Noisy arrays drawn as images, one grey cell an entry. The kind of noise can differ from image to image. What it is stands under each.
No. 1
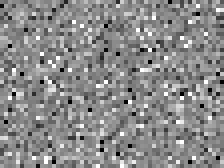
heavy tails
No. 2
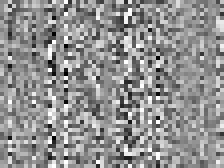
columns of uneven size
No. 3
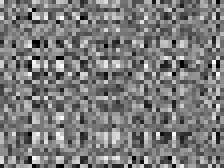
low rank plus noise
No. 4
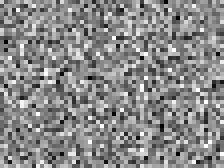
independent entries
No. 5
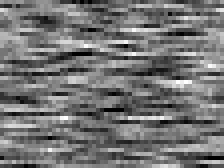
streaked along the rows
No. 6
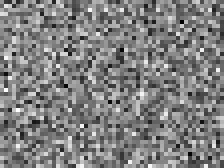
independent entries
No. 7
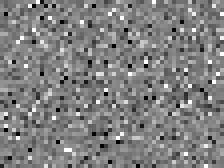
heavy tails
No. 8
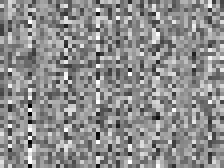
columns of uneven size
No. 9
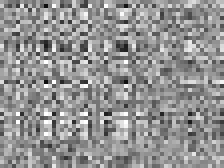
low rank plus noise
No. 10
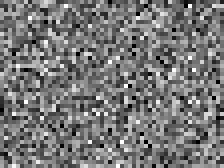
independent entries
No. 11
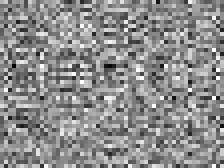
low rank plus noise
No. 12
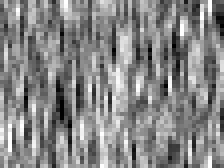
streaked along the columns
